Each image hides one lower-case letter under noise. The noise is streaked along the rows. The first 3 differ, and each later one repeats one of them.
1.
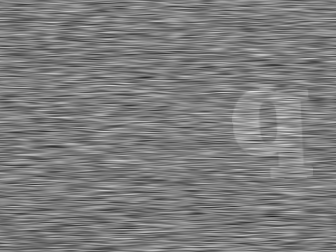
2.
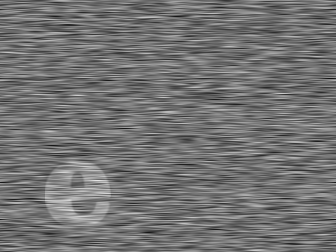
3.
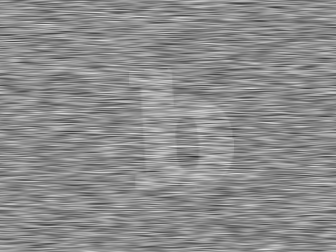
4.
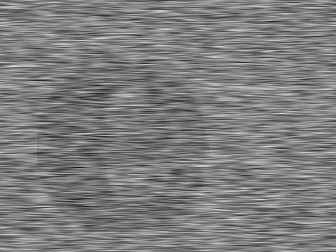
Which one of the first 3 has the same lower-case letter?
2
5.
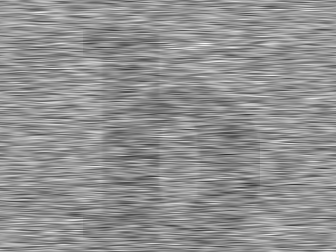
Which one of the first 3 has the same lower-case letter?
3
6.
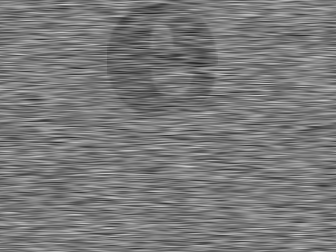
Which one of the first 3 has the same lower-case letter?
2
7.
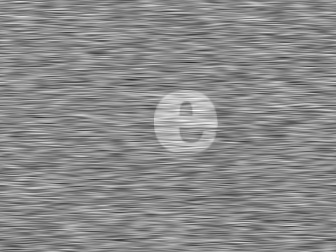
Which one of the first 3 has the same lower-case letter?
2
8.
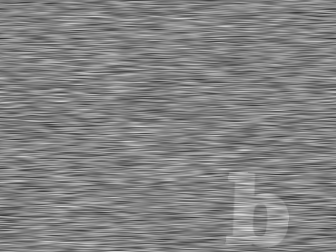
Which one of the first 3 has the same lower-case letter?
3
